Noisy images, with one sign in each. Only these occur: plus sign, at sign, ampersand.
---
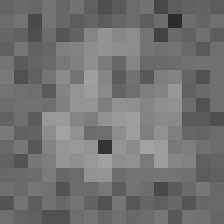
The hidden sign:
ampersand
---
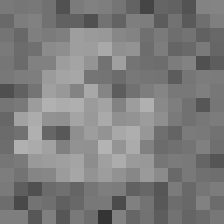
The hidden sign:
ampersand
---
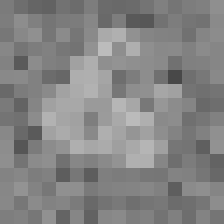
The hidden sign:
ampersand
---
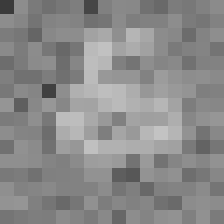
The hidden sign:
ampersand
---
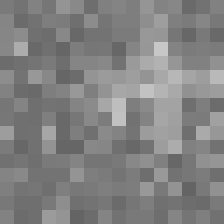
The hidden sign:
plus sign
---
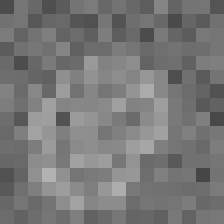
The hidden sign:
at sign
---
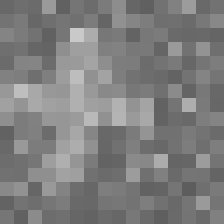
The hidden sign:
plus sign
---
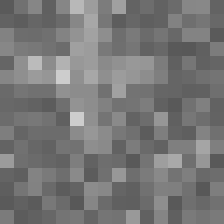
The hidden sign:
plus sign
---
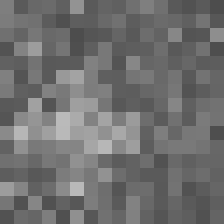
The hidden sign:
plus sign
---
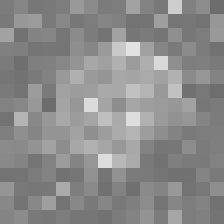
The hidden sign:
at sign
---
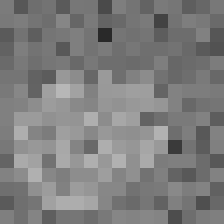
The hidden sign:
at sign
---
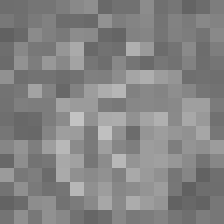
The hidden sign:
at sign
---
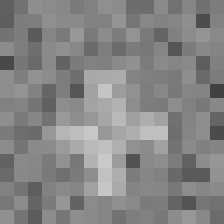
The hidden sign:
plus sign
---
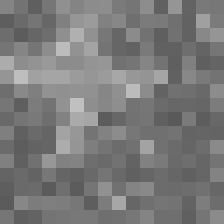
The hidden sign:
plus sign
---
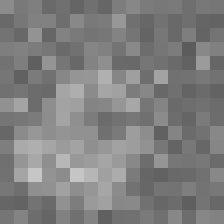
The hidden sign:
ampersand
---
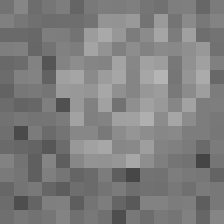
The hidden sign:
at sign
